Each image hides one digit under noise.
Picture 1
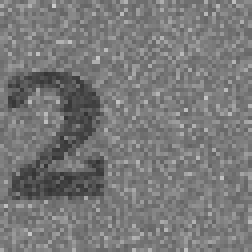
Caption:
dark 2
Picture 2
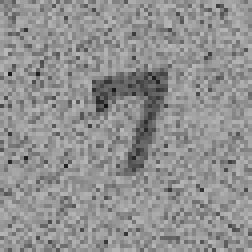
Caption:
dark 7, centre
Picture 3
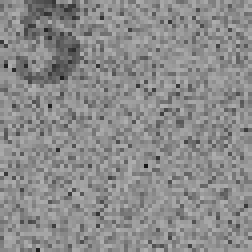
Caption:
dark 5, top left
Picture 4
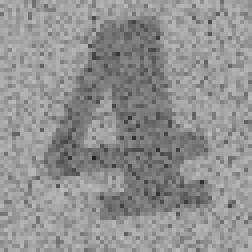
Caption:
dark 4
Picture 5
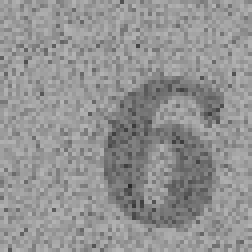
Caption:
dark 6
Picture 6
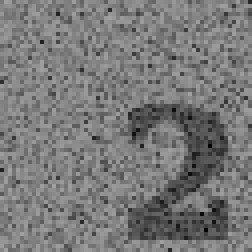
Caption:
dark 2
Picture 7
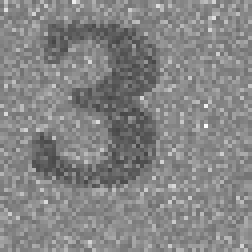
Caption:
dark 3
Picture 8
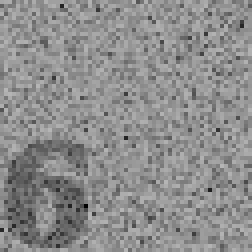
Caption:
dark 6, bottom left
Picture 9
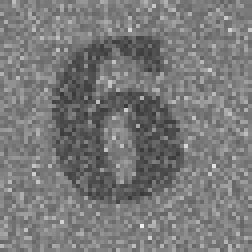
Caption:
dark 6
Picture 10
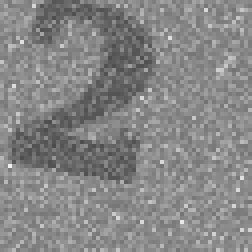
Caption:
dark 2
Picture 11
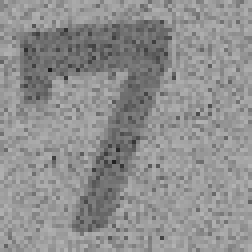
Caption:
dark 7
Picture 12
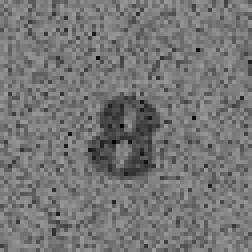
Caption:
dark 8, centre
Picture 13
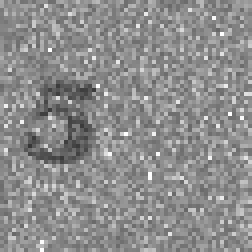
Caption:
dark 5, middle left
